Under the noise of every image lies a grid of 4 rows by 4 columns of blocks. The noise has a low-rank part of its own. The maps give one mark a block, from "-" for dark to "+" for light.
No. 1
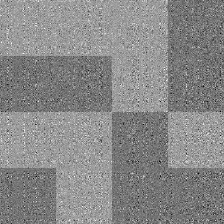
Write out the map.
+++-
--+-
++-+
-+--
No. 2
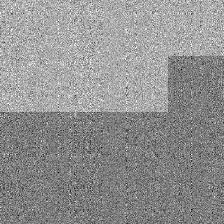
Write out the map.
++++
+++-
----
----
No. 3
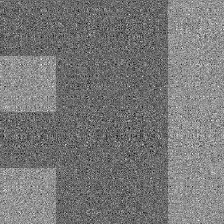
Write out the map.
---+
+--+
---+
+--+
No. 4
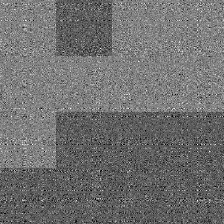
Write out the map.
+-++
++++
+---
----
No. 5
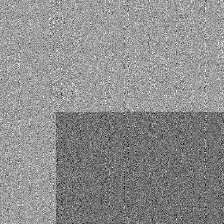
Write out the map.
++++
++++
+---
+---
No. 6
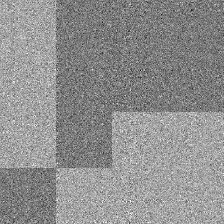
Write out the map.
+---
+---
+-++
-+++
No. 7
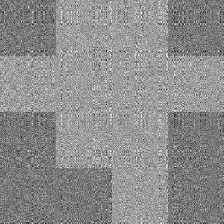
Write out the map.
-++-
++++
-++-
--+-
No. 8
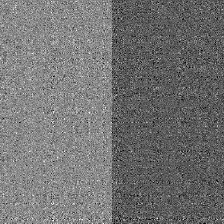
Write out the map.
++--
++--
++--
++--
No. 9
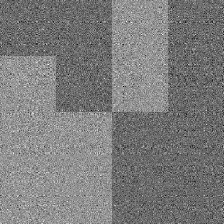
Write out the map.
--+-
+-+-
++--
++--
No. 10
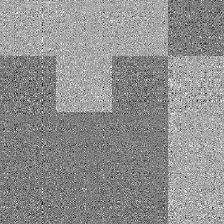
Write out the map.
+++-
-+-+
---+
---+
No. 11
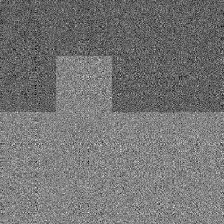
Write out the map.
----
-+--
++++
++++
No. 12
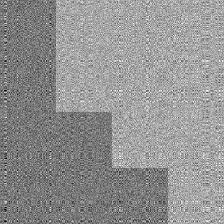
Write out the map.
-+++
-+++
--++
---+
